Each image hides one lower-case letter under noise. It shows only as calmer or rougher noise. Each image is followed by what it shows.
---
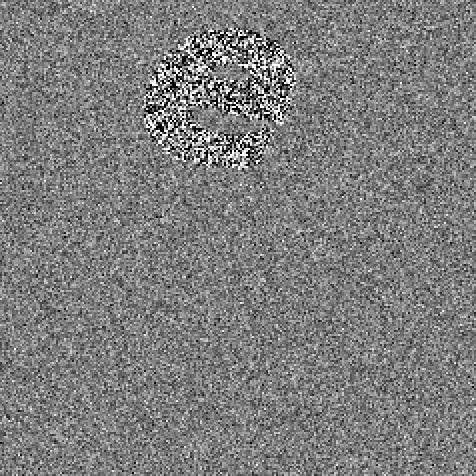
e
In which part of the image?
top middle
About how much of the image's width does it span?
a third
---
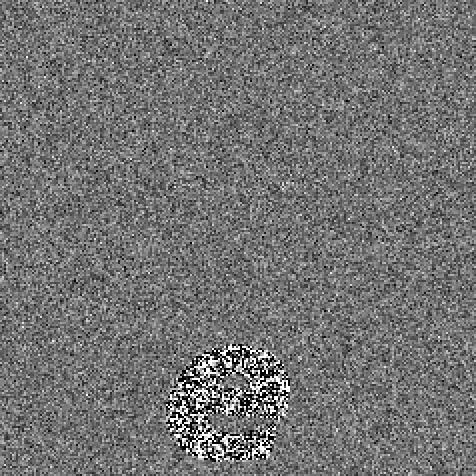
e
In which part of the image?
bottom middle
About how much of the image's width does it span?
a quarter
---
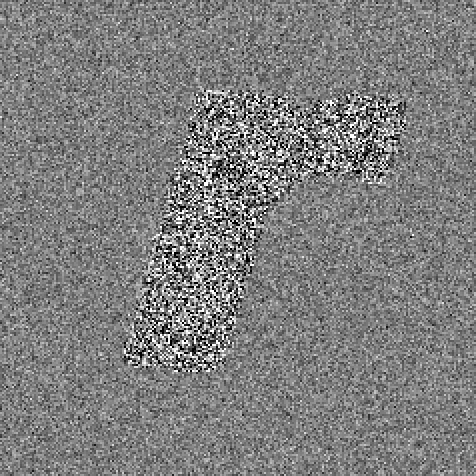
r
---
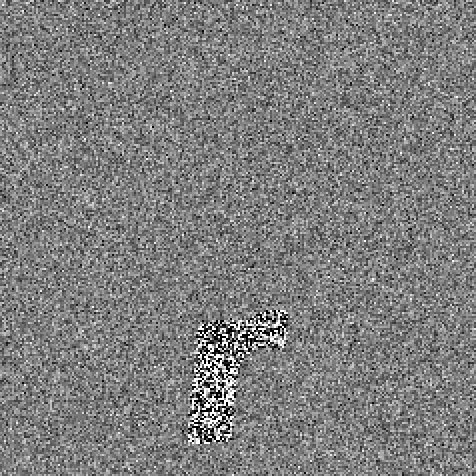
r
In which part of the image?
bottom middle
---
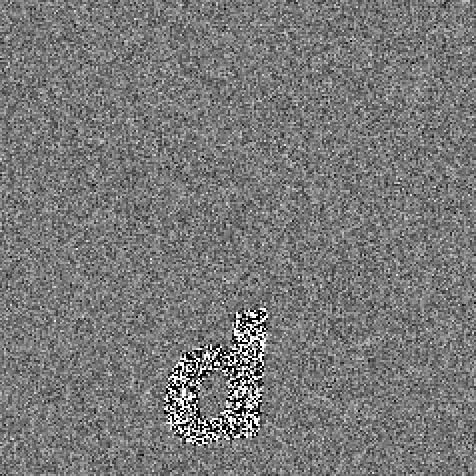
d
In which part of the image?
bottom middle
